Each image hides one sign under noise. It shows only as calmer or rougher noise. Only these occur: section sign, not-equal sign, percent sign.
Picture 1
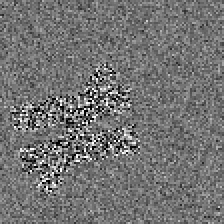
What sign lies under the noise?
not-equal sign
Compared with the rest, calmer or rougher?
rougher
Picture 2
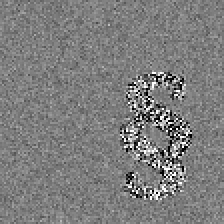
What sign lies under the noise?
section sign
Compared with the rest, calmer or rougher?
rougher
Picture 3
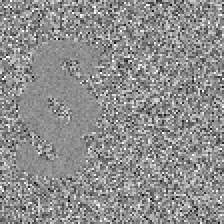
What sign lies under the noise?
section sign
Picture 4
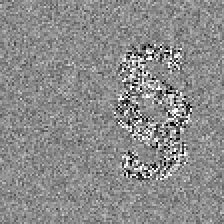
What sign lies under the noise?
section sign
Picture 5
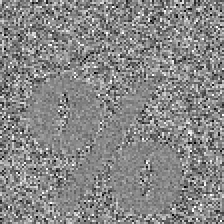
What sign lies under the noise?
percent sign
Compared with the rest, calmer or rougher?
calmer
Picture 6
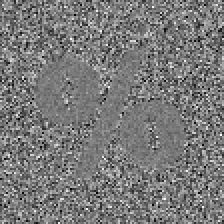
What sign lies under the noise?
percent sign
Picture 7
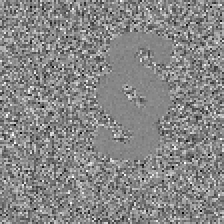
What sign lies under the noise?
section sign
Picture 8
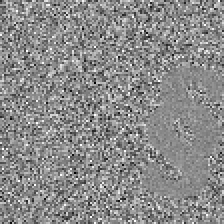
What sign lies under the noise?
section sign
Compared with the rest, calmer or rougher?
calmer
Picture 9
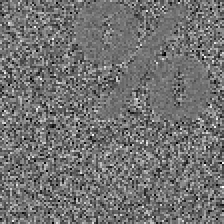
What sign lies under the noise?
percent sign
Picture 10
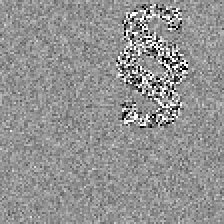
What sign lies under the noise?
section sign
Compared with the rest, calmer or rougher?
rougher
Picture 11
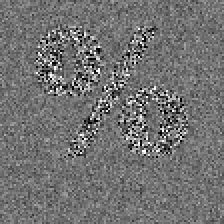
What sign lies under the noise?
percent sign
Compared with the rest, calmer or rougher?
rougher
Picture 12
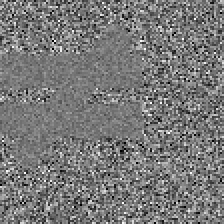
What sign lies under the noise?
not-equal sign
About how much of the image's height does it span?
two thirds
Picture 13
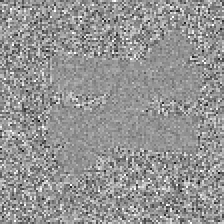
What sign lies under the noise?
not-equal sign
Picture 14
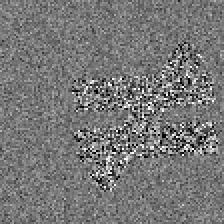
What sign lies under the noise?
not-equal sign
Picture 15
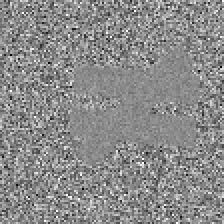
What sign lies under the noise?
not-equal sign
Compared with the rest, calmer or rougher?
calmer
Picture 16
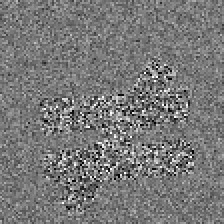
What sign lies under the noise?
not-equal sign
